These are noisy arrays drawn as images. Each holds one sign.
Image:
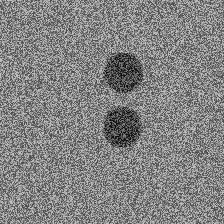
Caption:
dark colon, centre
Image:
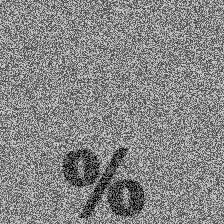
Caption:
dark percent sign, bottom middle
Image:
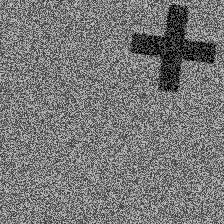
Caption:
dark plus sign, top right
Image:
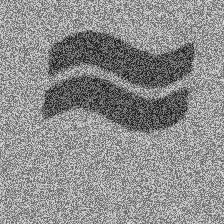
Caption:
dark approximately sign
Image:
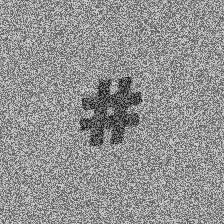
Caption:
dark hash sign, centre
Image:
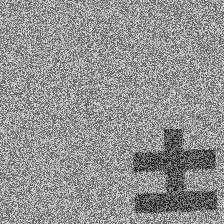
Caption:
dark plus-minus sign, bottom right
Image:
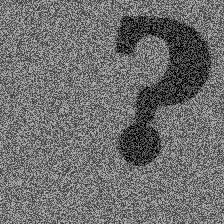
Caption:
dark question mark
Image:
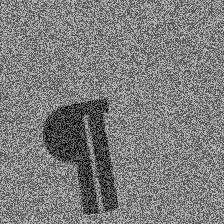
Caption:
dark pilcrow
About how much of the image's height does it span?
half
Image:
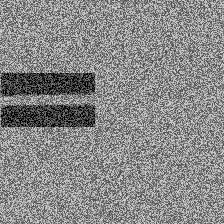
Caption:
dark equals sign, middle left
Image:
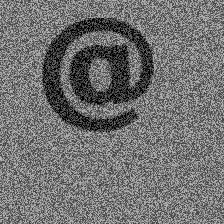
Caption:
dark at sign
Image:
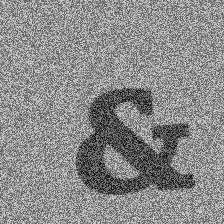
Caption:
dark ampersand
